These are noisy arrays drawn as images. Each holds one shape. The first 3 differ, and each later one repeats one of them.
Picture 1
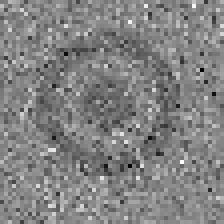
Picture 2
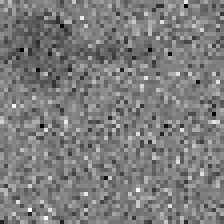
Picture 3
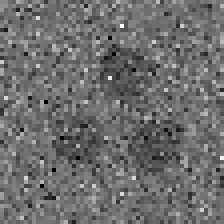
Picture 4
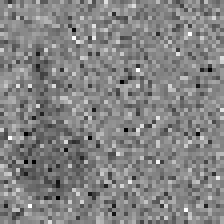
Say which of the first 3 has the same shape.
2
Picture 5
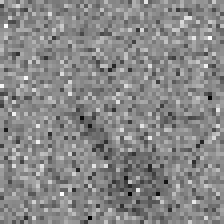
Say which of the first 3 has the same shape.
2
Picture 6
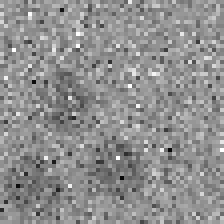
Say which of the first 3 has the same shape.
3
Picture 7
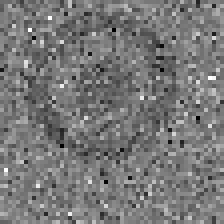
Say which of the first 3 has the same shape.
1
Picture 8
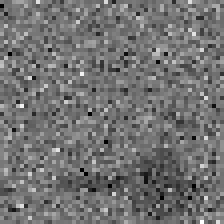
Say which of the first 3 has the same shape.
2
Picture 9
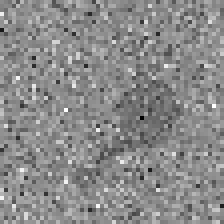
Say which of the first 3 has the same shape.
2
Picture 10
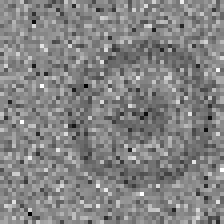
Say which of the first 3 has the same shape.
1
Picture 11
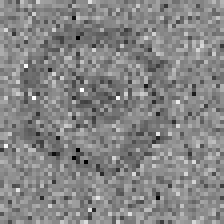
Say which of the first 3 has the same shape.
1
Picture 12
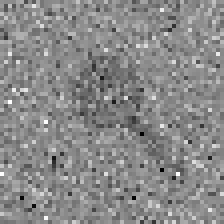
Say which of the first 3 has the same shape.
2
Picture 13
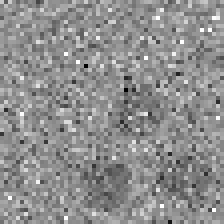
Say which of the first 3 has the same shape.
3
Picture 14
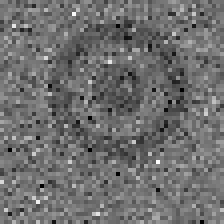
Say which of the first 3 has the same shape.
1
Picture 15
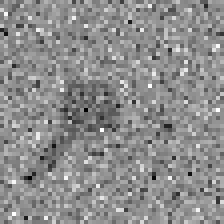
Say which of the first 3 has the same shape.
2
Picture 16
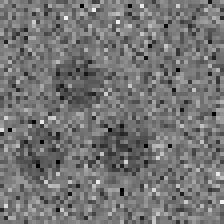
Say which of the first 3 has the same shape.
3
